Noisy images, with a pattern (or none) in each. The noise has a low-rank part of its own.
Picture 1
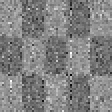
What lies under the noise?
a checkerboard
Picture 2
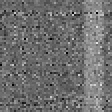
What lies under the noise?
one band of columns
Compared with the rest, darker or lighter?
lighter
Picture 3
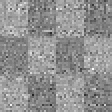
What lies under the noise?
a checkerboard
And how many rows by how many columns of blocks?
3 by 4
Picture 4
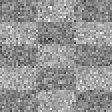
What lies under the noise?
a checkerboard
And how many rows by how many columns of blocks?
5 by 3
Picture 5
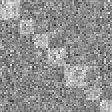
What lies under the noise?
blocks along the diagonal
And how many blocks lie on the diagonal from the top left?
7
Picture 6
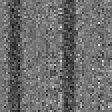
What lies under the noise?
bands of columns
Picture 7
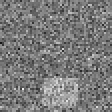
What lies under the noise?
one block
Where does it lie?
bottom middle
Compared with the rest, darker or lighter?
lighter
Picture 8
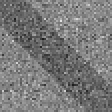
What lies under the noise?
a diagonal band
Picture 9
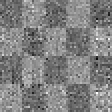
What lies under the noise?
a checkerboard
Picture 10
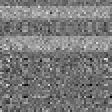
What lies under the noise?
bands of rows
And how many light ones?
2
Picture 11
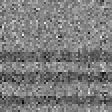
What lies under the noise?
bands of rows
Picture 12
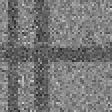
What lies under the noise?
bands of rows crossing bands of columns
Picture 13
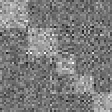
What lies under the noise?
blocks along the diagonal
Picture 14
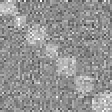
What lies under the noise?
blocks along the diagonal
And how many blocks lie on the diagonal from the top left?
7
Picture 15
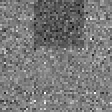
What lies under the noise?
one block
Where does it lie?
top middle
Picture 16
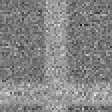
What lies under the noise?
bands of rows crossing bands of columns
